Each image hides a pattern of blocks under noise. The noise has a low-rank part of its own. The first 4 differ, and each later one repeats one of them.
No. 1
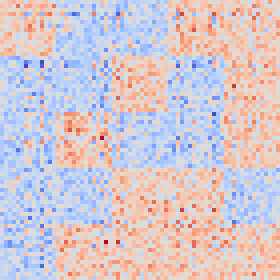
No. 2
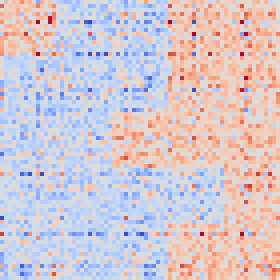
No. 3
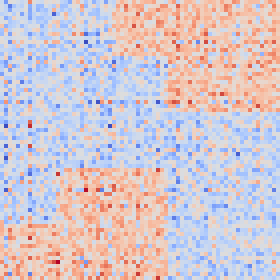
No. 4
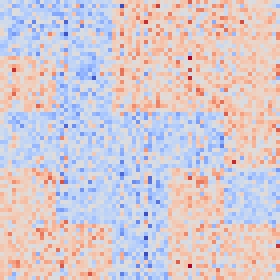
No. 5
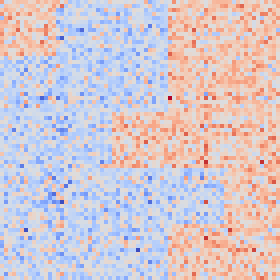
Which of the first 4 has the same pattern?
2
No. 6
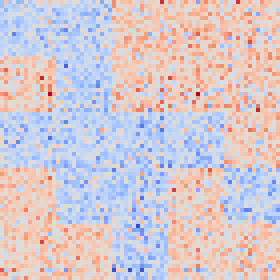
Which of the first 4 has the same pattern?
4
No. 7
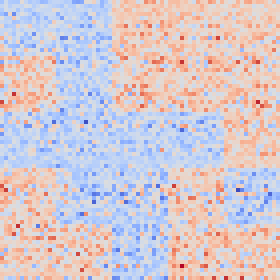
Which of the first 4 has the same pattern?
4
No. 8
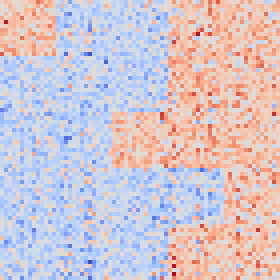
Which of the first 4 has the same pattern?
2
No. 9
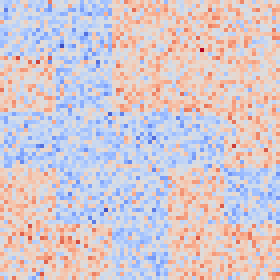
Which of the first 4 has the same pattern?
4
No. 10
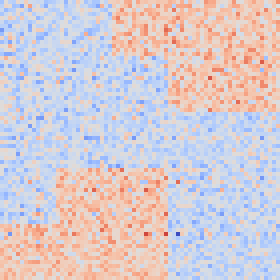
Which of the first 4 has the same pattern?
3
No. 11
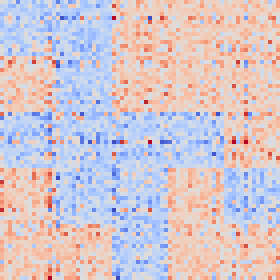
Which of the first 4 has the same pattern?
4
